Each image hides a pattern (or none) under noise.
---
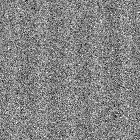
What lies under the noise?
vertical stripes
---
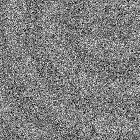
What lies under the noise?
rings round one point
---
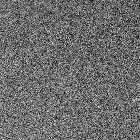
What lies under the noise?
a smooth slope
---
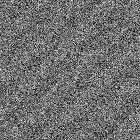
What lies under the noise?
diagonal stripes
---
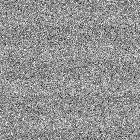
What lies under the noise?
horizontal stripes
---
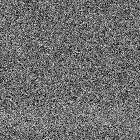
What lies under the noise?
one horizontal stripe
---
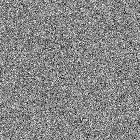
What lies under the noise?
only noise
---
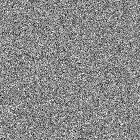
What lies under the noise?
only noise
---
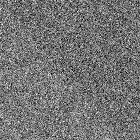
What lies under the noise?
a sharp edge
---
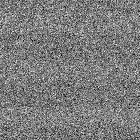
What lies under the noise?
horizontal stripes
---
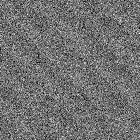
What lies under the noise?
diagonal stripes
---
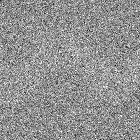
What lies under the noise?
a wavy band
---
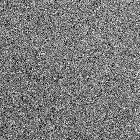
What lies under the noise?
a smooth slope
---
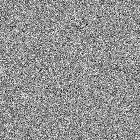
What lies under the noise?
only noise
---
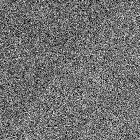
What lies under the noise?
a sharp edge
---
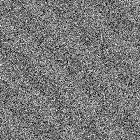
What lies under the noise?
diagonal stripes
